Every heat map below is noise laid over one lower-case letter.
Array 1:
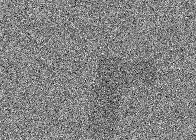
r
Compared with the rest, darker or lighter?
darker
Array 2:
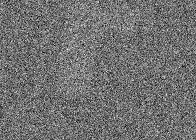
r
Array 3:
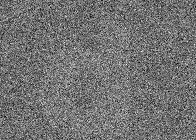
d
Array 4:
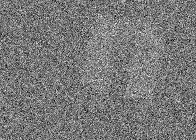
n
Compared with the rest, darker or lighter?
lighter
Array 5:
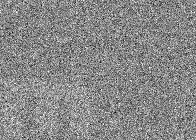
m
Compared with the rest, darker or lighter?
lighter
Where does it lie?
bottom left
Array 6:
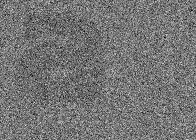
a
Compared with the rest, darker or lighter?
darker
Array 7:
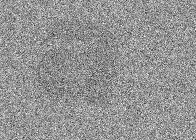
a
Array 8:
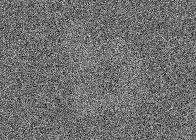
b
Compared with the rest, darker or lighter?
lighter
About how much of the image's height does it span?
two thirds
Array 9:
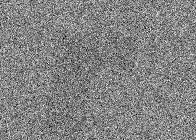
r
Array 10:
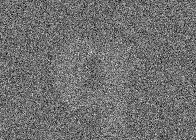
q
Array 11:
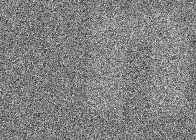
n
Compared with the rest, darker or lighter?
lighter
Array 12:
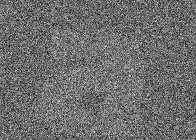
a
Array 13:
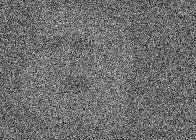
a
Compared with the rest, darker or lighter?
lighter
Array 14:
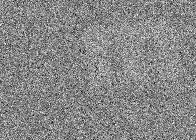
m
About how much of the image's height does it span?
half
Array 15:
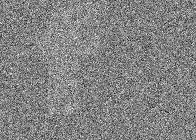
f
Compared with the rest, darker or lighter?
lighter
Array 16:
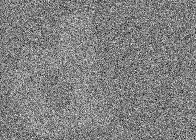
d
